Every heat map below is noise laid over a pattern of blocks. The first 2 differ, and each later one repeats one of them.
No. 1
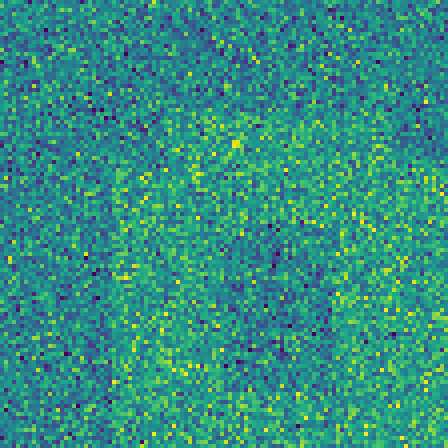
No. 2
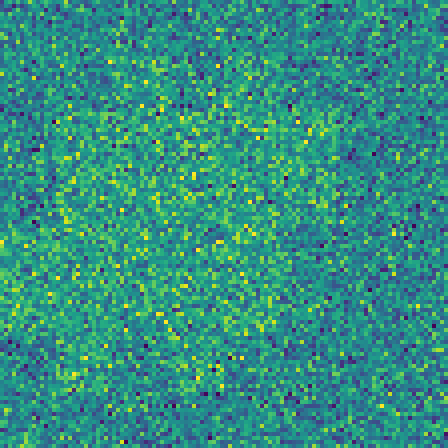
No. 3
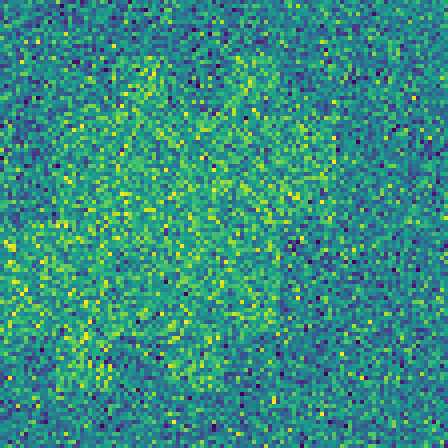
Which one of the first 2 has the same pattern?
2
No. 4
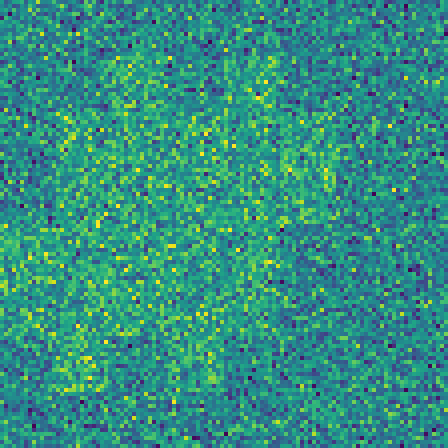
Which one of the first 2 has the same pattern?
2
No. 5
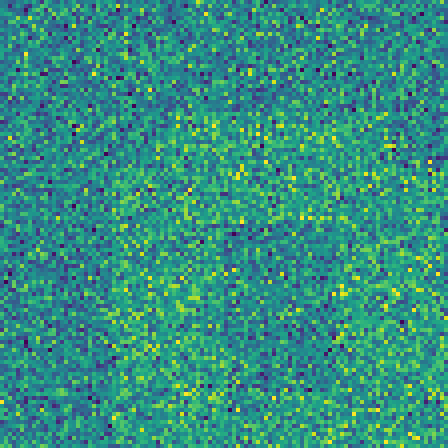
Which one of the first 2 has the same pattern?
1
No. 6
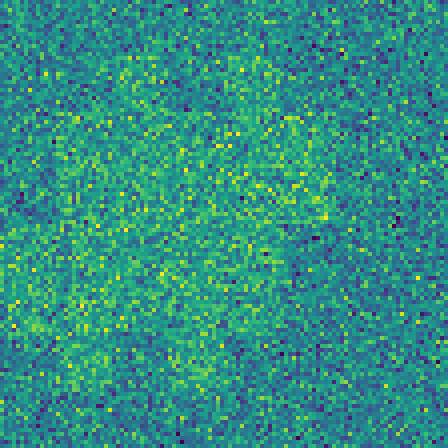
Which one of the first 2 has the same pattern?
2
